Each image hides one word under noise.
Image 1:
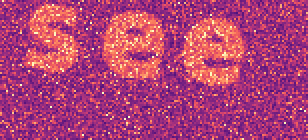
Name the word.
see
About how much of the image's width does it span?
two thirds
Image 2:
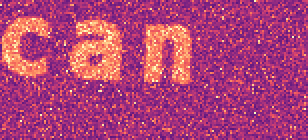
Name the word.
can
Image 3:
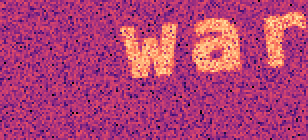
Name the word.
war
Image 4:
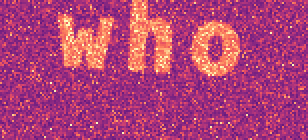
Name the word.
who
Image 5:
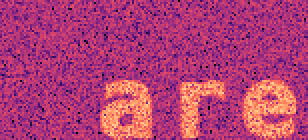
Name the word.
are
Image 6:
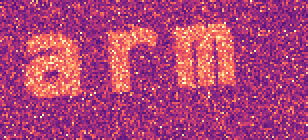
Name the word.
arm
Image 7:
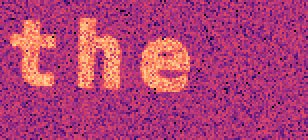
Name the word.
the
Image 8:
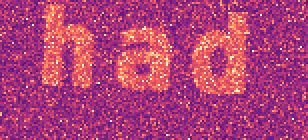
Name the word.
had
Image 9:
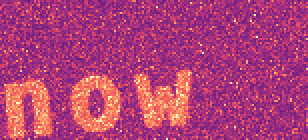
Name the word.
now
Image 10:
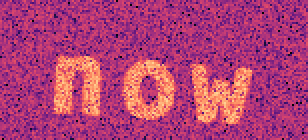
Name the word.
now
